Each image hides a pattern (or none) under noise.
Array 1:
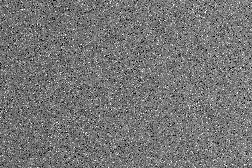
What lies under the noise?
a smooth slope
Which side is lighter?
right
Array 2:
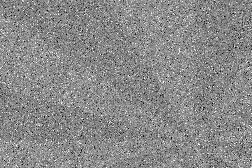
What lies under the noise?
spokes from one point
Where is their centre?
bottom right
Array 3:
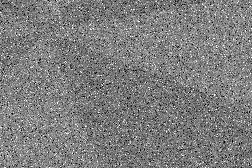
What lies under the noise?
spokes from one point
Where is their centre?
top left
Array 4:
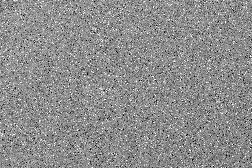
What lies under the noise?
a smooth slope
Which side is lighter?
top left
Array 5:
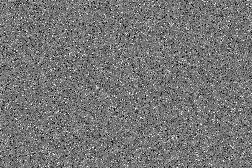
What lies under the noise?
only noise
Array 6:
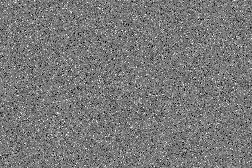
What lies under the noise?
only noise
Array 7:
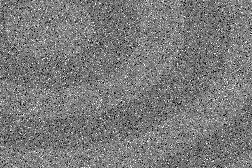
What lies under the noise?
rings round one point
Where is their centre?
top left
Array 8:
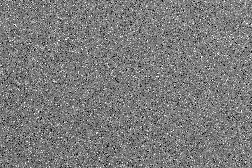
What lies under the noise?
a smooth slope
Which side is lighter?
top right
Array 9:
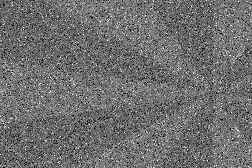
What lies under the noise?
spokes from one point
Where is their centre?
middle right
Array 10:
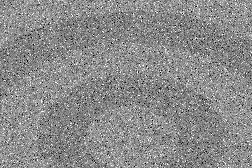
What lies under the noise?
rings round one point
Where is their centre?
bottom middle
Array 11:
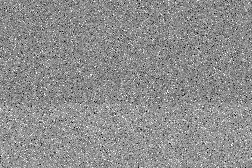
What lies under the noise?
a sharp edge
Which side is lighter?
bottom
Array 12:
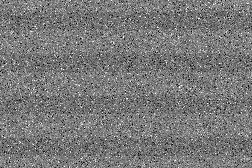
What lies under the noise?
horizontal stripes
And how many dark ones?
4
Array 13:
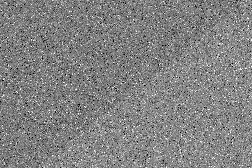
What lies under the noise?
a sharp edge
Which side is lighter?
bottom right
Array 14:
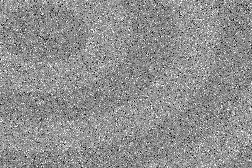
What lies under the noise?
rings round one point
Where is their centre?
top left
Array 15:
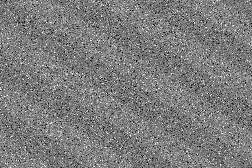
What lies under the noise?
diagonal stripes
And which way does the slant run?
top left to bottom right
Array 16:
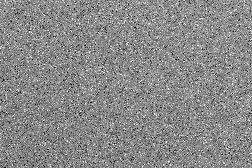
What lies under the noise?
a smooth slope
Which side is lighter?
top right
